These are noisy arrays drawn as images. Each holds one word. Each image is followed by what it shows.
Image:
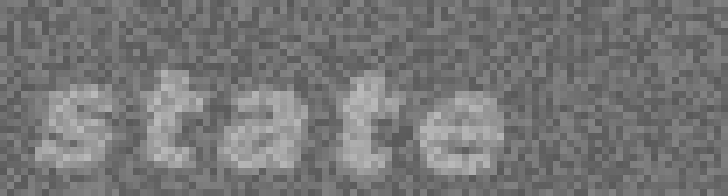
state
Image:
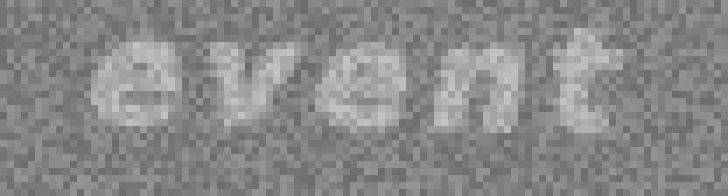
event
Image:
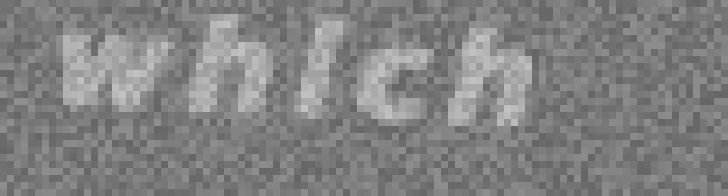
which
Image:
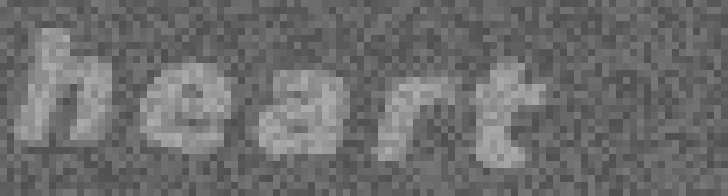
heart
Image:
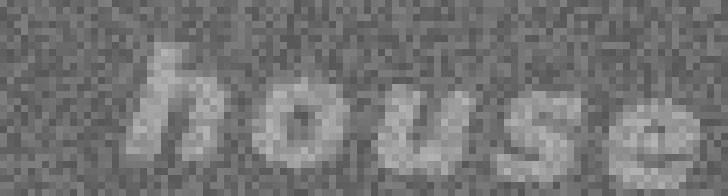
house
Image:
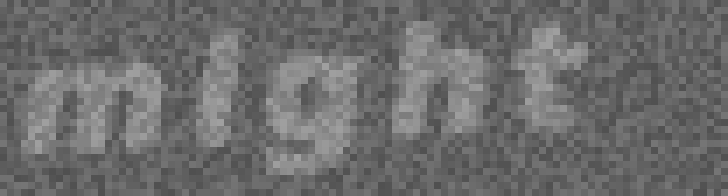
might
